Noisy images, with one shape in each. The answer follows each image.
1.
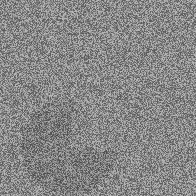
disc with a wedge cut out
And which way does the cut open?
up and right
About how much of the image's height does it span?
half
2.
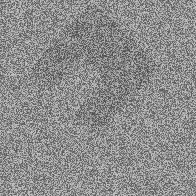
square with a notch
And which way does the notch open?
down and left
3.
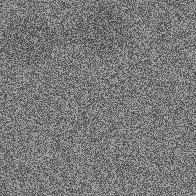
dumbbell
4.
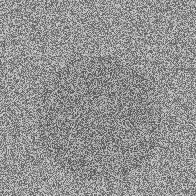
disc
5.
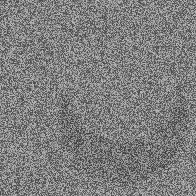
crescent
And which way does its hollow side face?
up
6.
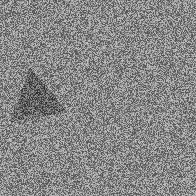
triangle
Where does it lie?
middle left
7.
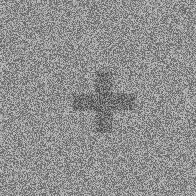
cross
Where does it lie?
centre
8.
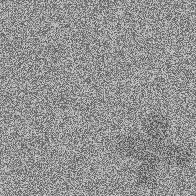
cross
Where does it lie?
bottom right
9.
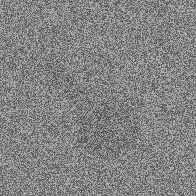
lollipop
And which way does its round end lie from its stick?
down and right
